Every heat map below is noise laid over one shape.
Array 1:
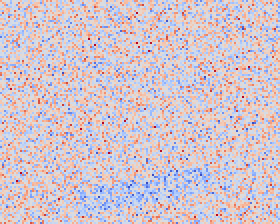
bar
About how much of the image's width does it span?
half
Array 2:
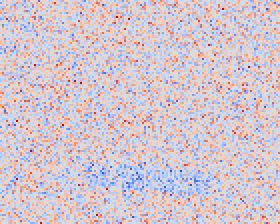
bar
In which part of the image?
bottom middle
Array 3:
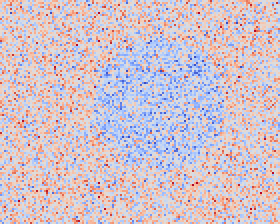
disc
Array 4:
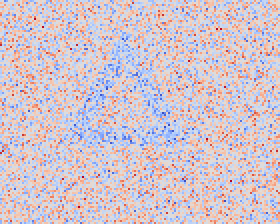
triangle frame
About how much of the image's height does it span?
half
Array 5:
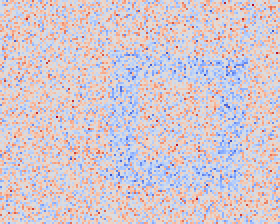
square frame
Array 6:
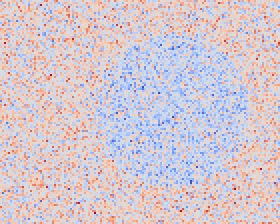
disc
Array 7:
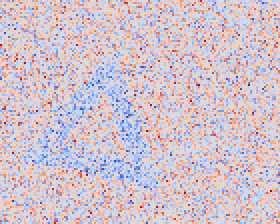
triangle frame
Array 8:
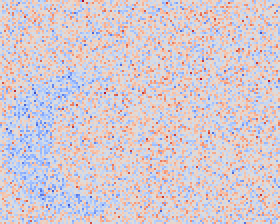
crescent
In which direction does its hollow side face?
right
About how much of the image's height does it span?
two thirds
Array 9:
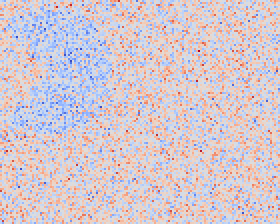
disc with a wedge cut out
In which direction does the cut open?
left
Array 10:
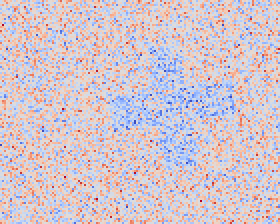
cross
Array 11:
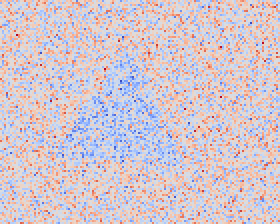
triangle
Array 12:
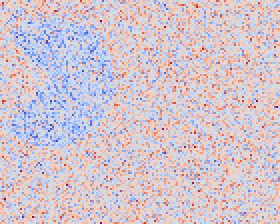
disc with a wedge cut out
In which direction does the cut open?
left
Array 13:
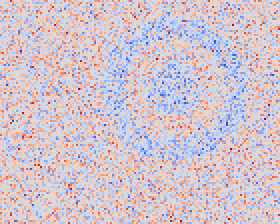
bullseye
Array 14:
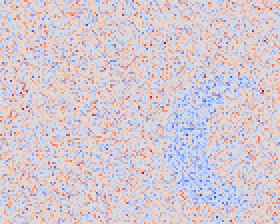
crescent
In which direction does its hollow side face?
right
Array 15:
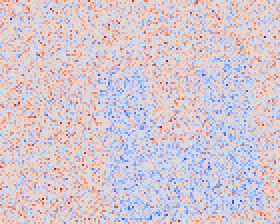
square with a notch
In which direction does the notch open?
up
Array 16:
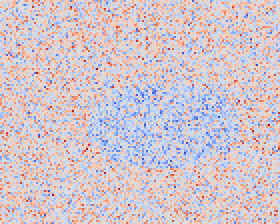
ellipse
